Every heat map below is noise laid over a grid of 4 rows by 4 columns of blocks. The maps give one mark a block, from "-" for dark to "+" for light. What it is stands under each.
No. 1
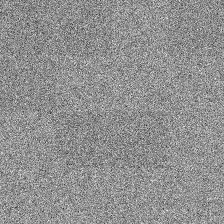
--+-
-+++
+--+
++++
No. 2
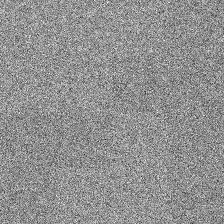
+++-
++--
--+-
-++-
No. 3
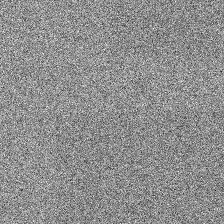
++--
++++
+---
+---
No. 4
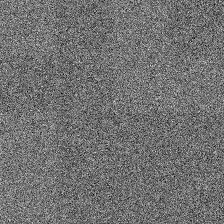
+-+-
--++
+---
+---
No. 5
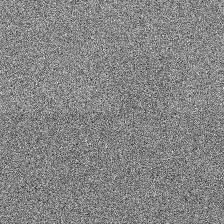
++++
++-+
----
----
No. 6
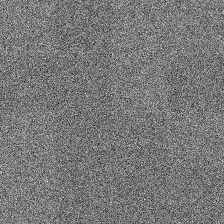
+-++
--+-
+--+
+---
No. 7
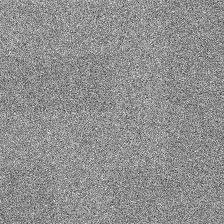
+++-
--+-
+++-
-+--
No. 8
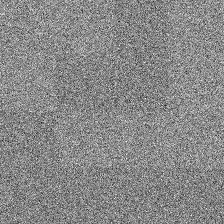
++-+
+--+
-+++
----
